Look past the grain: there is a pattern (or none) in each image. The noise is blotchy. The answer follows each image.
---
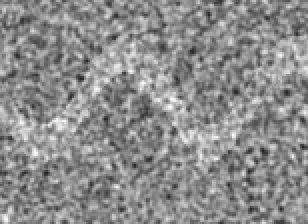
a wavy band
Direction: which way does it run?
left to right
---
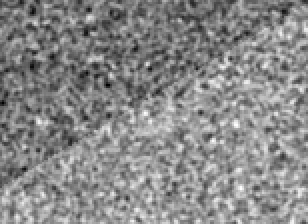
a sharp edge
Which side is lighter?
bottom right
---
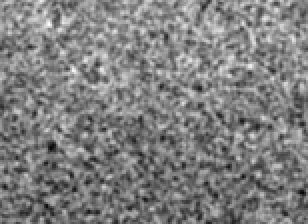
a smooth slope
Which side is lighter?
top
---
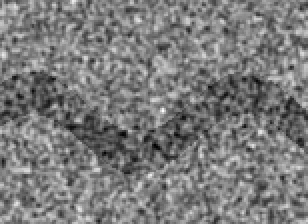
a wavy band
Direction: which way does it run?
left to right
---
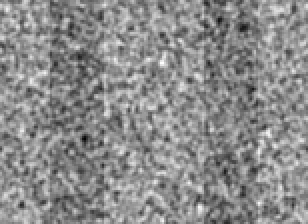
vertical stripes
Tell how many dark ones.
2
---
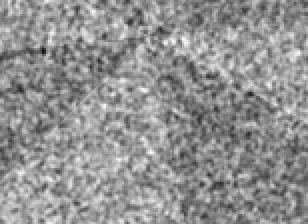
spokes from one point
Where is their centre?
top middle
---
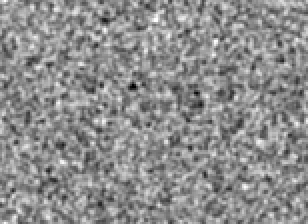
only noise
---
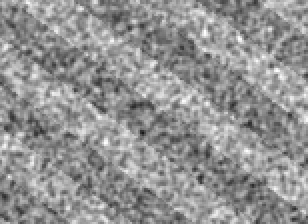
diagonal stripes
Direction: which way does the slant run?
top left to bottom right
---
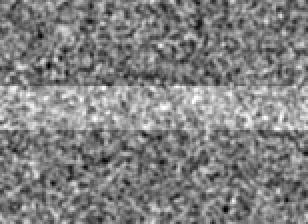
one horizontal stripe
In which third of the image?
middle
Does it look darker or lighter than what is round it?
lighter
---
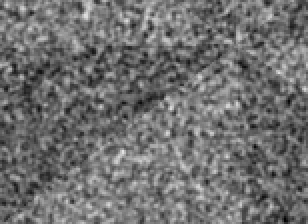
spokes from one point
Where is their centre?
top right
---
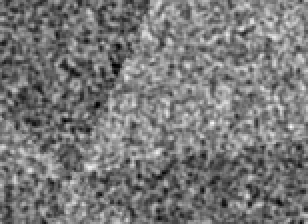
spokes from one point
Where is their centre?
bottom left
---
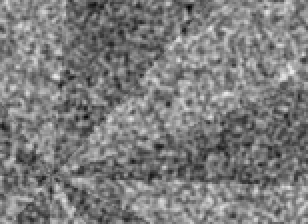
spokes from one point
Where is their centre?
bottom left
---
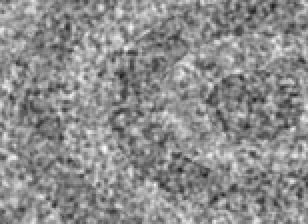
rings round one point
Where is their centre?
middle right
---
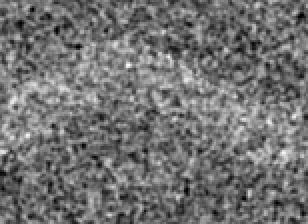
a wavy band
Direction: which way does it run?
left to right
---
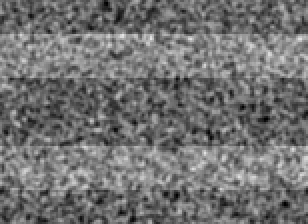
horizontal stripes
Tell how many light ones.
2
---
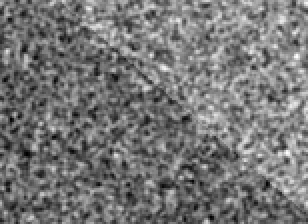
a sharp edge
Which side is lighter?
top right
